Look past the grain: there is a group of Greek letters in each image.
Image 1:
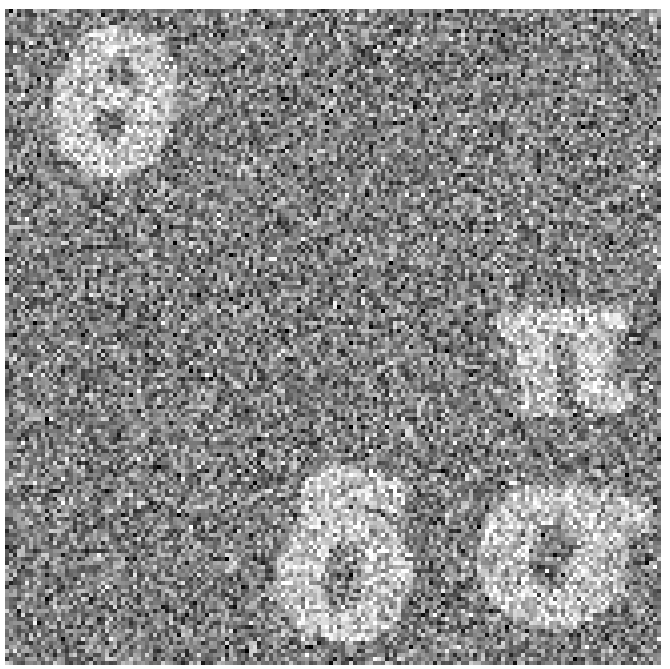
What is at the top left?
theta
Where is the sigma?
bottom right
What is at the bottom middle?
delta
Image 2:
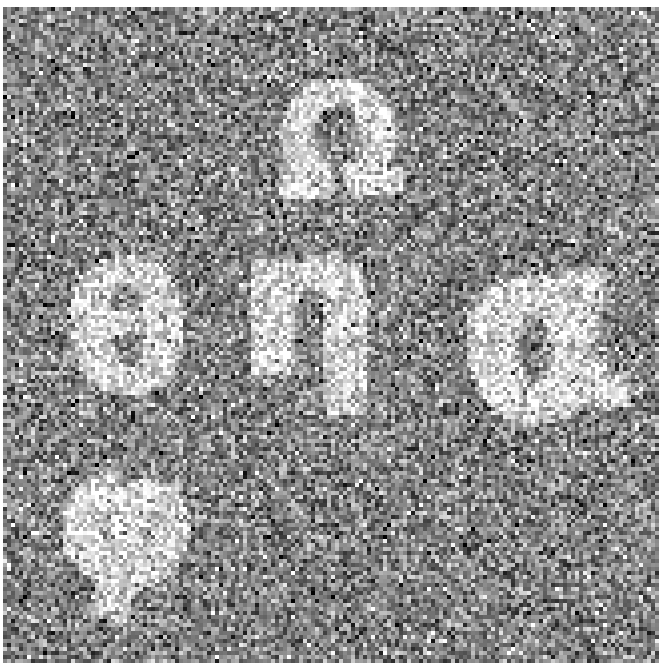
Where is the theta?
middle left
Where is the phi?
bottom left
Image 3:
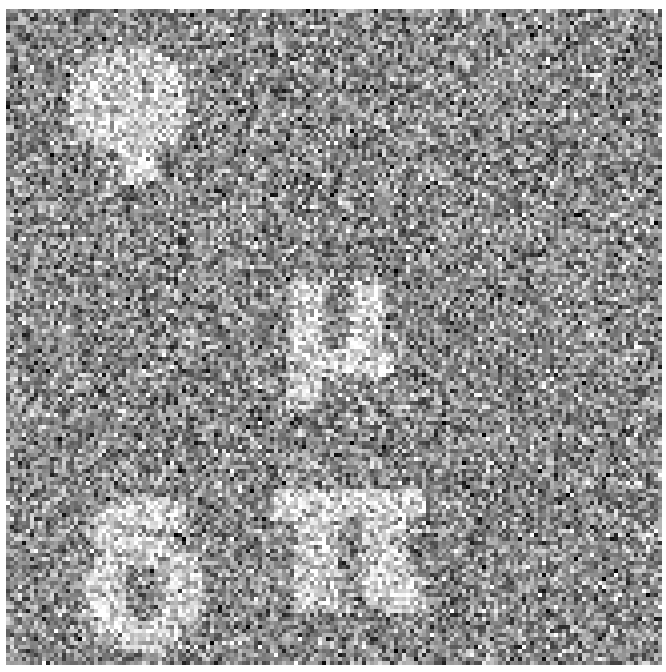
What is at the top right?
nothing
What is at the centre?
mu
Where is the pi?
bottom middle
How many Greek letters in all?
4
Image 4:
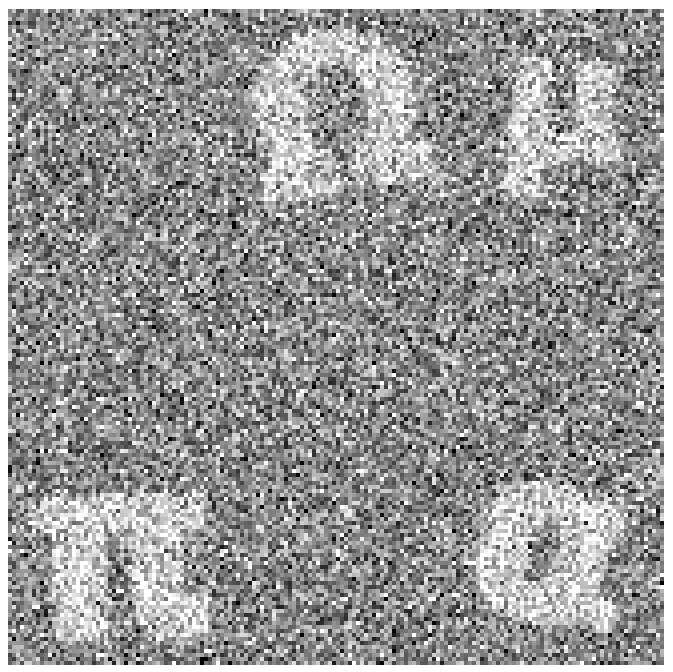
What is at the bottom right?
alpha
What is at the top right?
mu
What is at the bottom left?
pi
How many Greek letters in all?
4
